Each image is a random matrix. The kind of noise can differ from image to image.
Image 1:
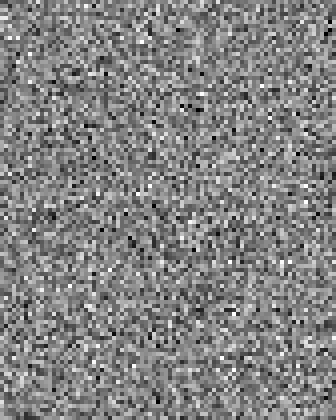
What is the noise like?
independent entries
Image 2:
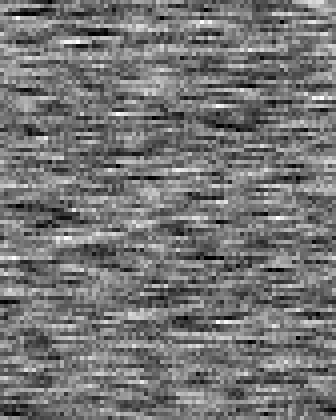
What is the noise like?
streaked along the rows
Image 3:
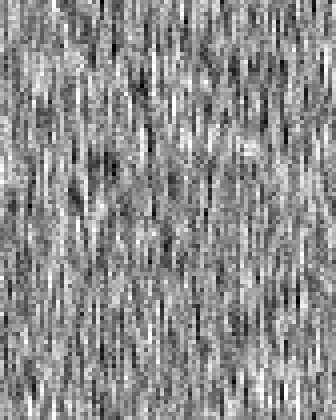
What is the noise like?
streaked along the columns
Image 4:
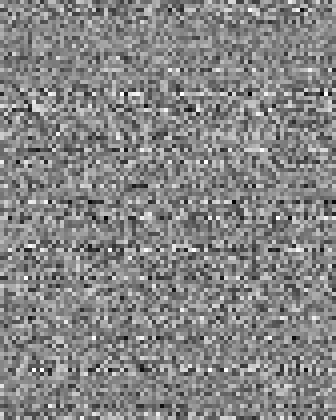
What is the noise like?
rows of uneven size
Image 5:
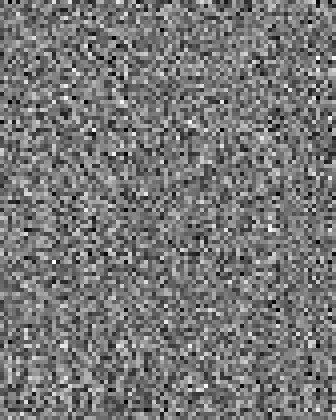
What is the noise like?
low rank plus noise
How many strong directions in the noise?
five to eight
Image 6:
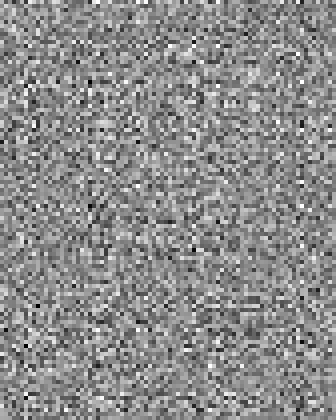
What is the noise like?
low rank plus noise
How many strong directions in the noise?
three or four
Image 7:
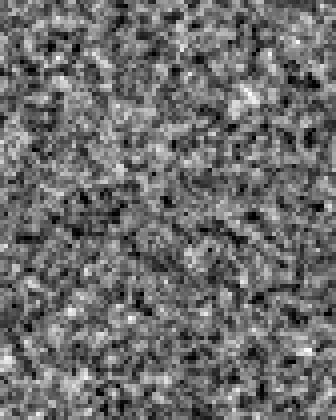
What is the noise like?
blotchy
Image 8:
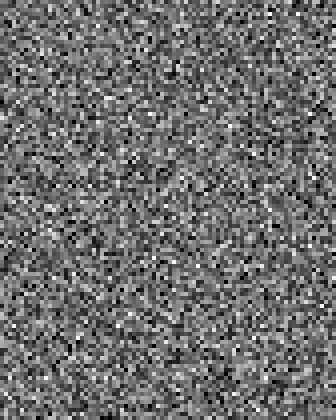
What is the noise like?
independent entries
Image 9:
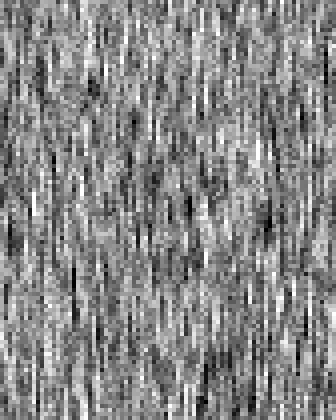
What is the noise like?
streaked along the columns
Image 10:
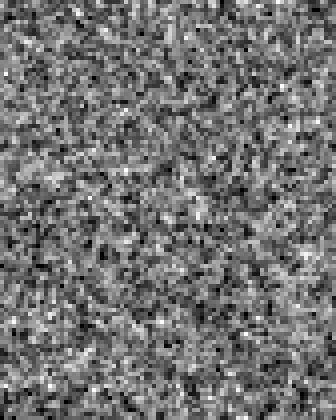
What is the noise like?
blotchy
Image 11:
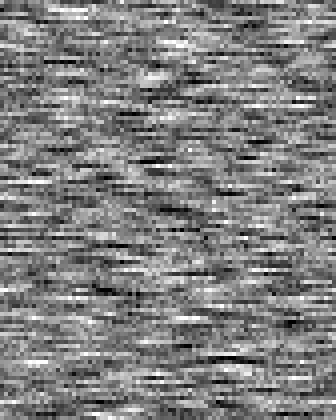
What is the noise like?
streaked along the rows
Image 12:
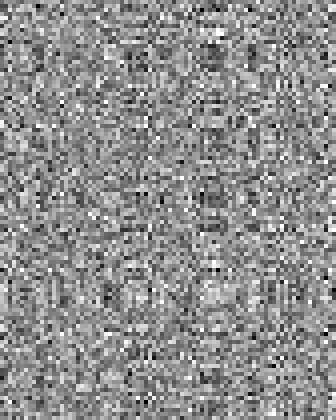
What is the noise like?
low rank plus noise
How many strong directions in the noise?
one
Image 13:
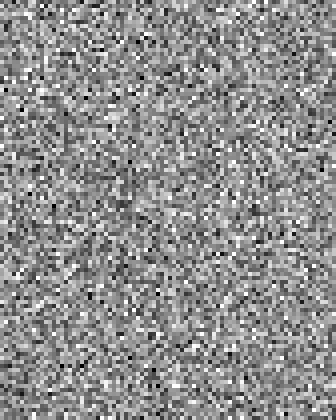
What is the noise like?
independent entries
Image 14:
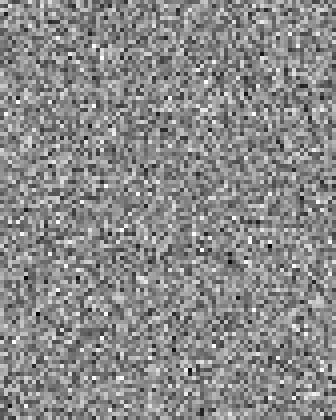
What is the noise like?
independent entries
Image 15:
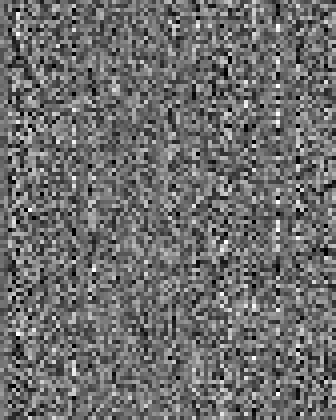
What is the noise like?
columns of uneven size
